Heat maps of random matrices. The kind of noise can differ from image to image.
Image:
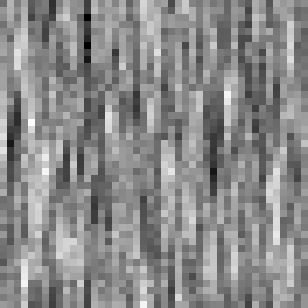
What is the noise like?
streaked along the columns
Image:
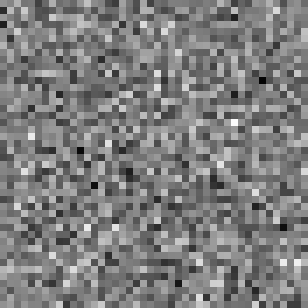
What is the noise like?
independent entries
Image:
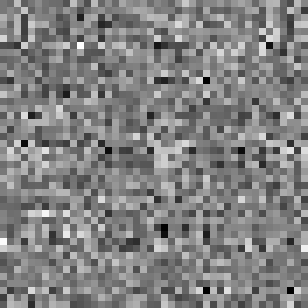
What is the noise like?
low rank plus noise
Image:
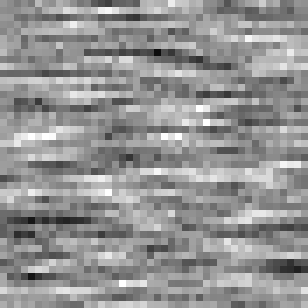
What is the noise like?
streaked along the rows
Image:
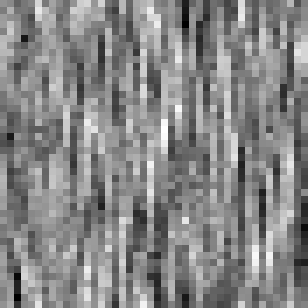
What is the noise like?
streaked along the columns
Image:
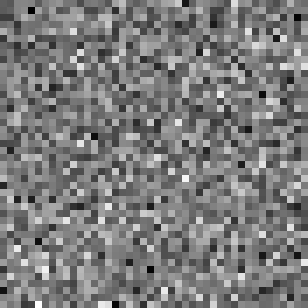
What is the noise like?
independent entries
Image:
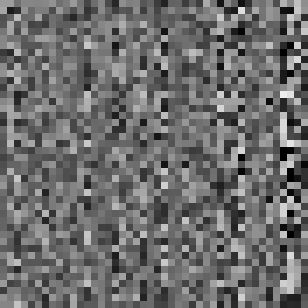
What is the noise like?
columns of uneven size
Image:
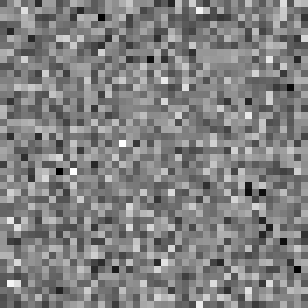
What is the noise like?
independent entries
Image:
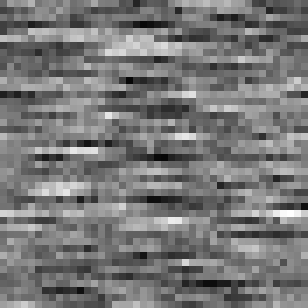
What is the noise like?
streaked along the rows
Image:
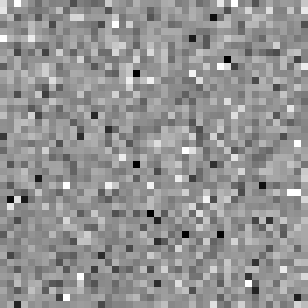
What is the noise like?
heavy tails
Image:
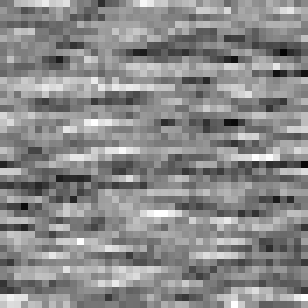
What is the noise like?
streaked along the rows
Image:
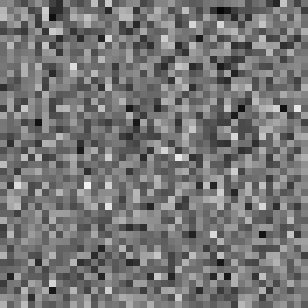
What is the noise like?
low rank plus noise
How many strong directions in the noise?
five to eight
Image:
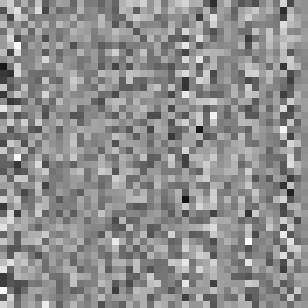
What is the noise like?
columns of uneven size
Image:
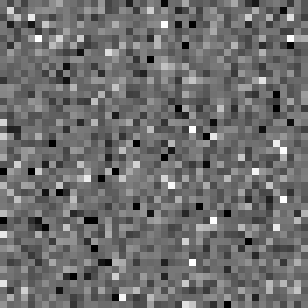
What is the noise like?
heavy tails
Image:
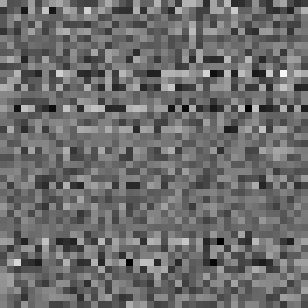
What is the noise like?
rows of uneven size
